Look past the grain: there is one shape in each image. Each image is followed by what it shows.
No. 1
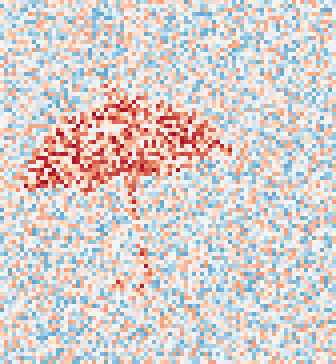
umbrella
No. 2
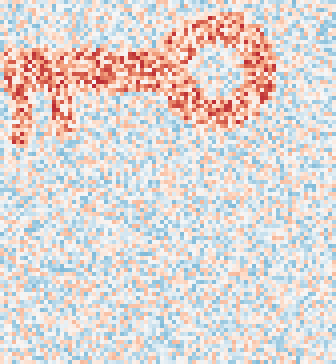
key
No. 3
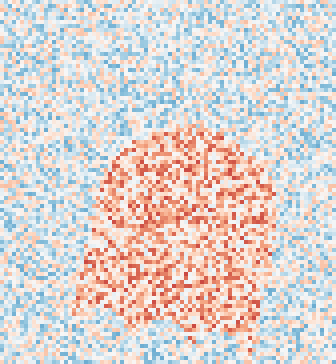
ghost
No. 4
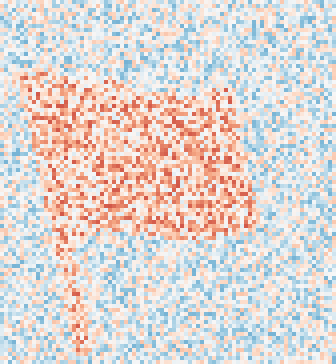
flag
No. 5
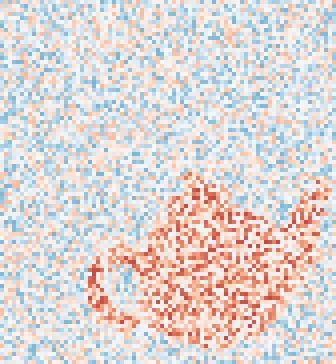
teapot
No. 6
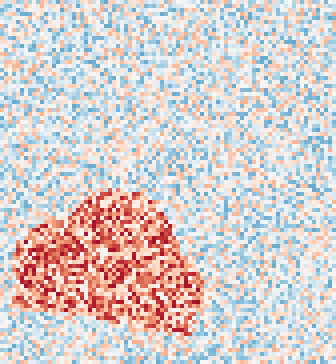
cloud
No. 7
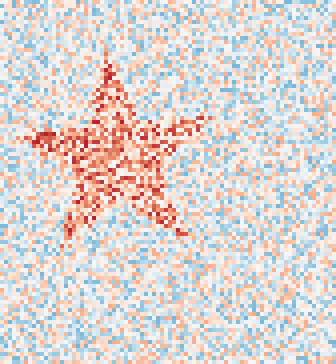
star
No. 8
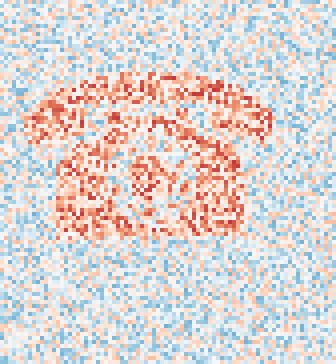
telephone
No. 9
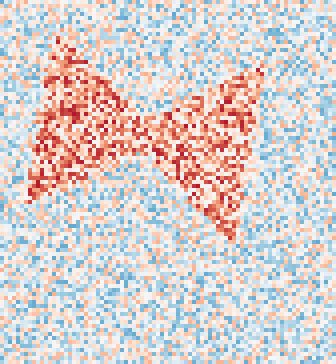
bow tie
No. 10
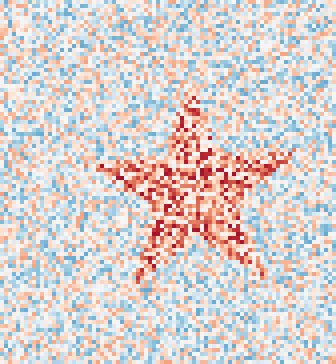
star
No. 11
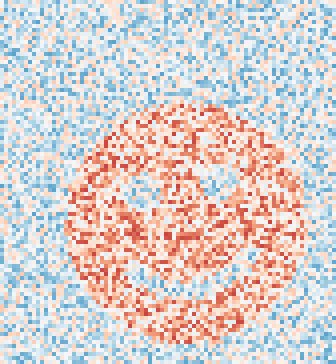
smiling face
